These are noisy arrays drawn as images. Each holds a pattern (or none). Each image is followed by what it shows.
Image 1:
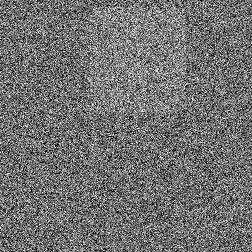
one block
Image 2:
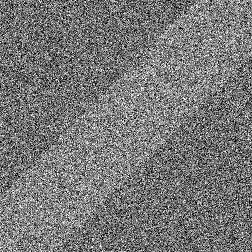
a diagonal band
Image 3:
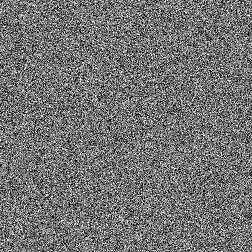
only noise
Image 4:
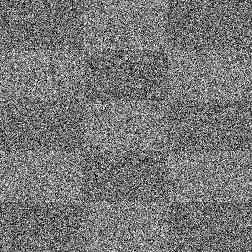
a checkerboard
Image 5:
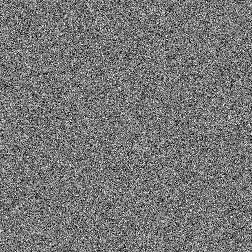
only noise
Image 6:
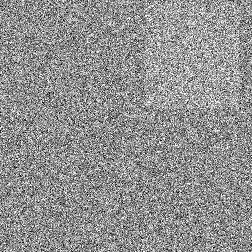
one block
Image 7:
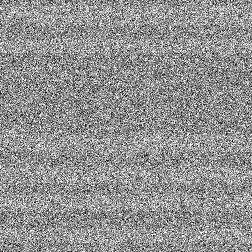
bands of rows
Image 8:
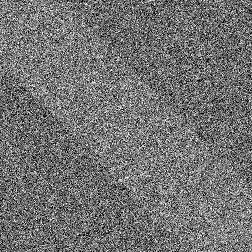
a diagonal band
